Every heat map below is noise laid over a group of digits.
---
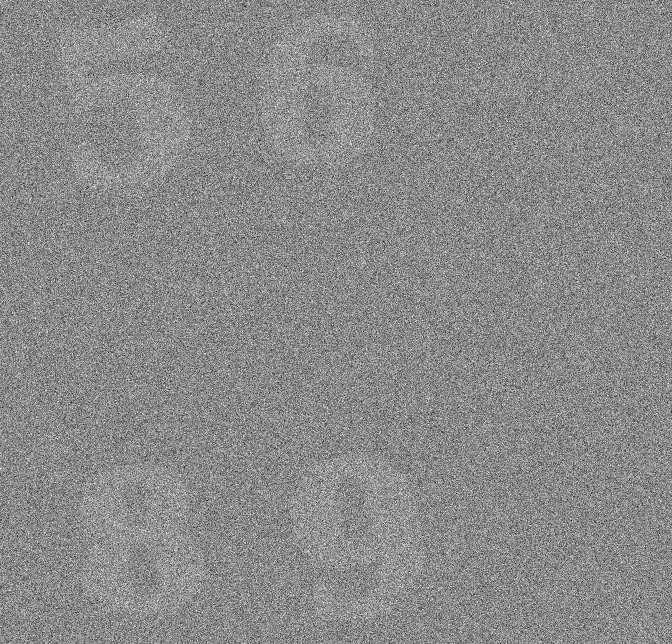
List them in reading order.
top left: 5; top middle: 6; bottom left: 8; bottom middle: 9
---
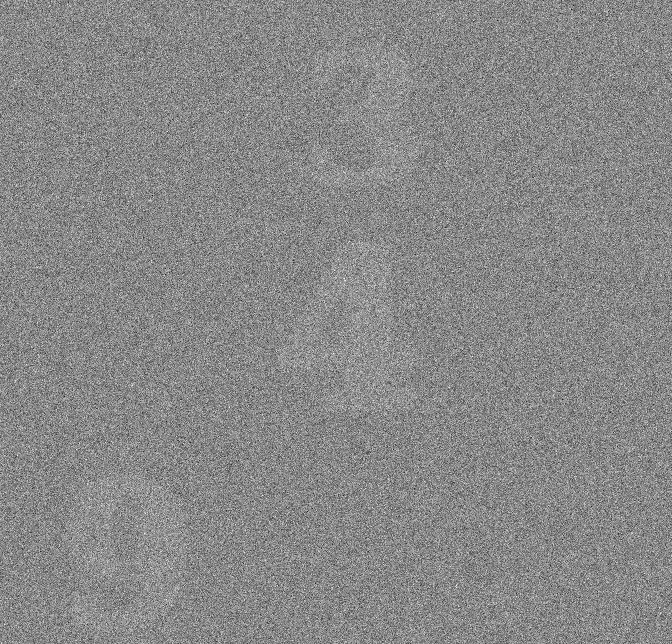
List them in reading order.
top middle: 3; centre: 4; bottom left: 9
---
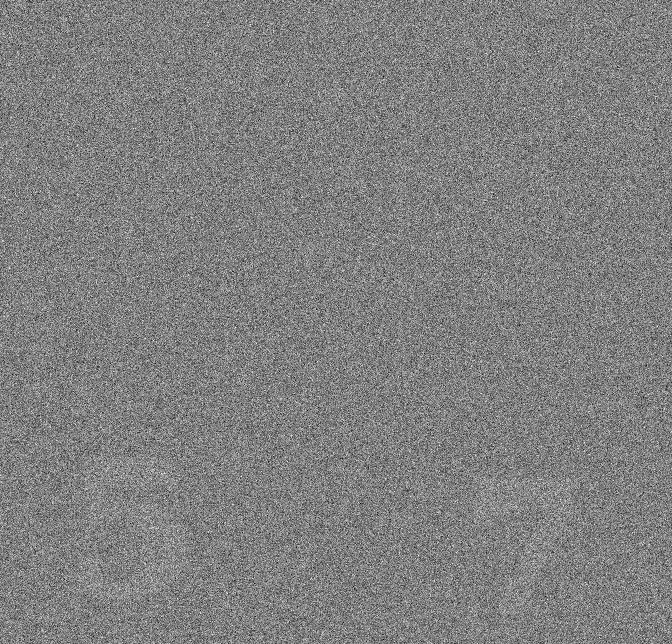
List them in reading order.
bottom left: 5; bottom right: 7
